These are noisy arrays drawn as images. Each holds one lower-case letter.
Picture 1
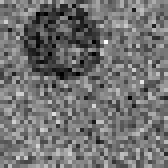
e
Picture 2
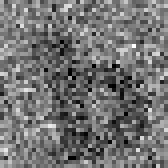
b
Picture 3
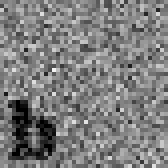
b
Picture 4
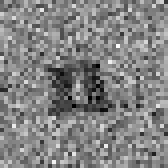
n
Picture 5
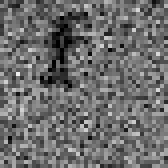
f
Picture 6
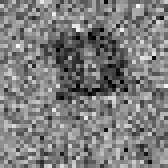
n
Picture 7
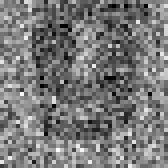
g
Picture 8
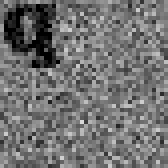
q
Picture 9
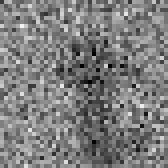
t
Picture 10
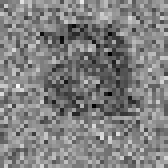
a
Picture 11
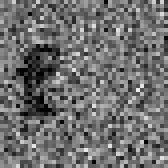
f
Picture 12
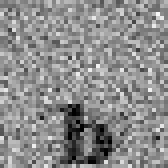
b
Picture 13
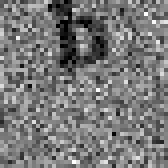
b
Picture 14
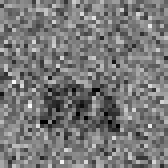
m
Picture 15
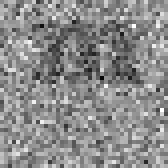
m
